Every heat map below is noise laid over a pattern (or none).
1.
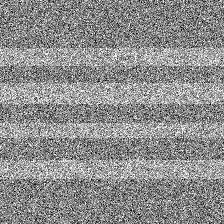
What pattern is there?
bands of rows
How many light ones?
4
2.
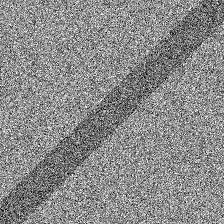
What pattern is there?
a diagonal band
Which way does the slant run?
bottom left to top right
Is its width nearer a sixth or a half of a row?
a sixth
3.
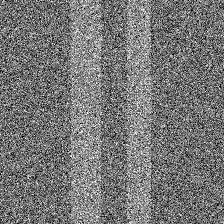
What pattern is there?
bands of columns
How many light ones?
2
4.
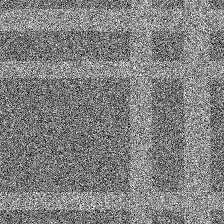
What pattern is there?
bands of rows crossing bands of columns
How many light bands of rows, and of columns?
3 and 2
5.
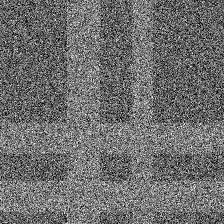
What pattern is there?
bands of rows crossing bands of columns
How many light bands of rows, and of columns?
2 and 2
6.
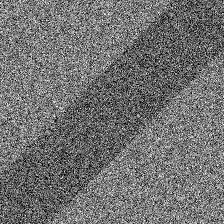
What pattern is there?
a diagonal band
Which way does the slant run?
bottom left to top right
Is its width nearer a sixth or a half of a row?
a half
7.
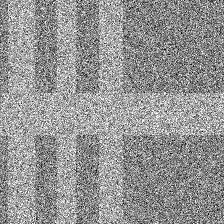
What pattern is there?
bands of rows crossing bands of columns
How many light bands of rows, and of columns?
1 and 3
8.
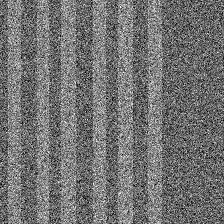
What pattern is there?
bands of columns
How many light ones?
6
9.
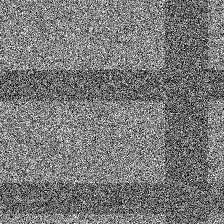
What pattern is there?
bands of rows crossing bands of columns
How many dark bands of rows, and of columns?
2 and 1
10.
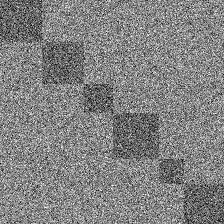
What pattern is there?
blocks along the diagonal
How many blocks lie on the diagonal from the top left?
6
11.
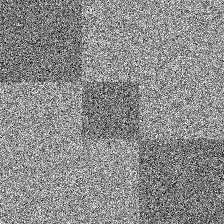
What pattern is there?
blocks along the diagonal
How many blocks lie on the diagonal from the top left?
3
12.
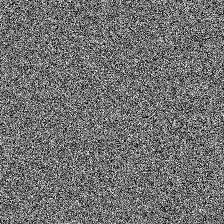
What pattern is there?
only noise
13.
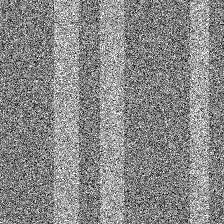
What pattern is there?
bands of columns
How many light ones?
3
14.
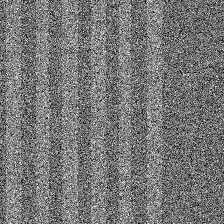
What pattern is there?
bands of columns
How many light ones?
6
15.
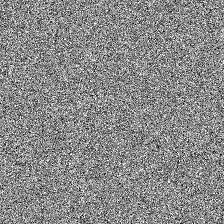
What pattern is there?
only noise
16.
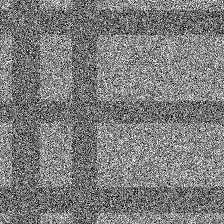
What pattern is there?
bands of rows crossing bands of columns
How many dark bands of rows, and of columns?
3 and 2
